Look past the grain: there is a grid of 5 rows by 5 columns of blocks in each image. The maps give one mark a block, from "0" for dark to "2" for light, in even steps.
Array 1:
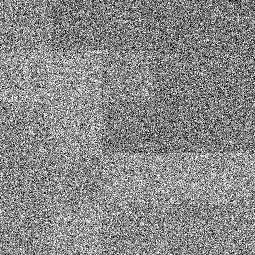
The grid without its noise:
10000
22100
12000
11222
12111
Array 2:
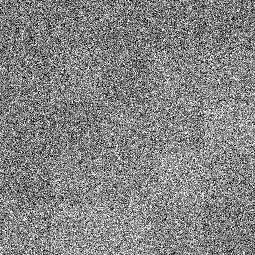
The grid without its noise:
00000
01011
00112
01121
12210
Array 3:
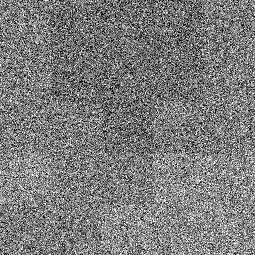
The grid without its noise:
10001
10001
11011
21122
11222
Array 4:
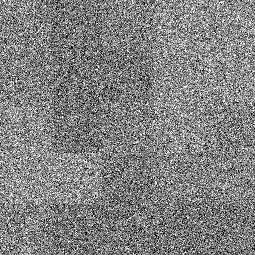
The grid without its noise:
10122
10022
20121
22011
10000
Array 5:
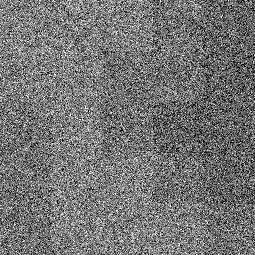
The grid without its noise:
22210
22110
12100
12210
12221
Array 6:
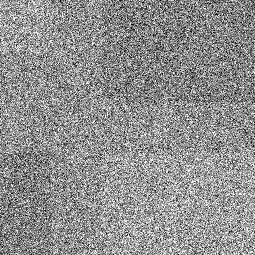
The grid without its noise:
21000
11000
11111
01222
01222
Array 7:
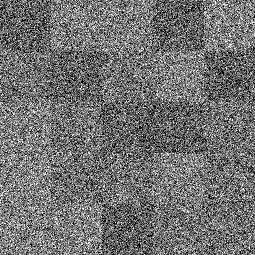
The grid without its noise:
02202
10120
21001
21121
22011
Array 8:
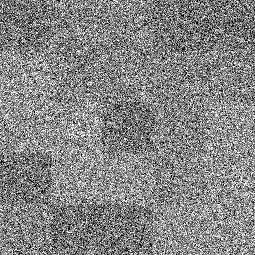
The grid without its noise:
01100
21111
22012
02212
10022
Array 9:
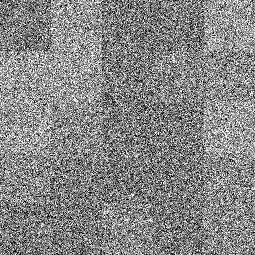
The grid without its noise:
02002
22011
21002
10001
00101
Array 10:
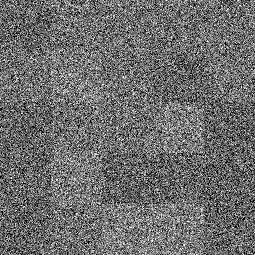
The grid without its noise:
01111
12101
01120
02000
01220
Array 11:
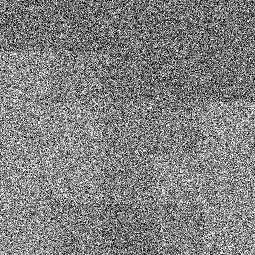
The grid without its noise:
00000
21000
22112
22122
21012
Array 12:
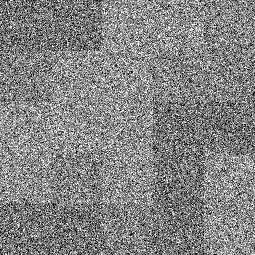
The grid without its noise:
00221
12211
22200
21202
00102
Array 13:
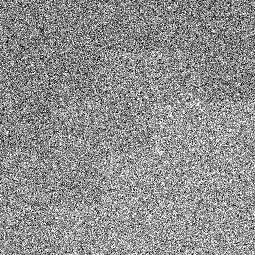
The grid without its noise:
00000
00110
01122
11222
12222
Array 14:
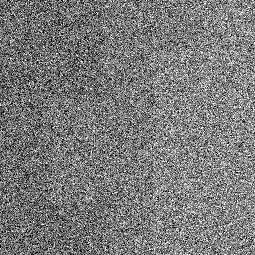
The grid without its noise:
00112
00122
01122
01122
00122
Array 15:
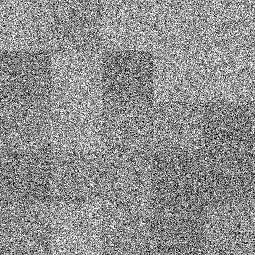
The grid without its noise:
21222
02022
12110
01100
12101
